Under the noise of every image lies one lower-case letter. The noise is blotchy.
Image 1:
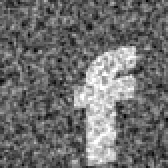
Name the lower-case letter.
f
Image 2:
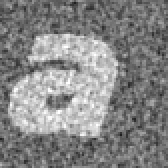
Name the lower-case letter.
a
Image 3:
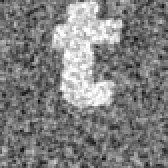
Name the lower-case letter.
t
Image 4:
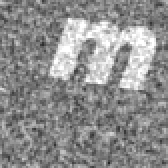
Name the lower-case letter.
m
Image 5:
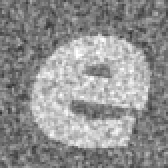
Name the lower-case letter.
e
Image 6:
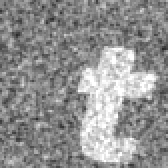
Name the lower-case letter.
t
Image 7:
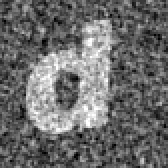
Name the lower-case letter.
d
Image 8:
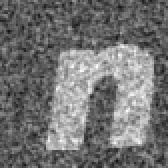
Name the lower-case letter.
n
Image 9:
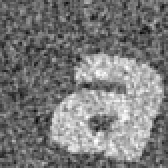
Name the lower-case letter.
a
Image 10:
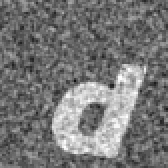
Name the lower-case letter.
d
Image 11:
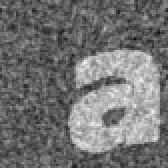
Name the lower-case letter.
a
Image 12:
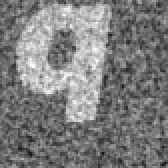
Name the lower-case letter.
q
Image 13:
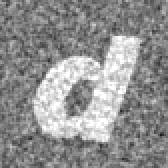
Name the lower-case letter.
d
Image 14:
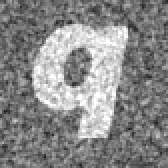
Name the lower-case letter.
q
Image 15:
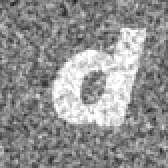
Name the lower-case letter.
d
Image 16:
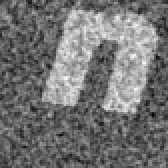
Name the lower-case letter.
n
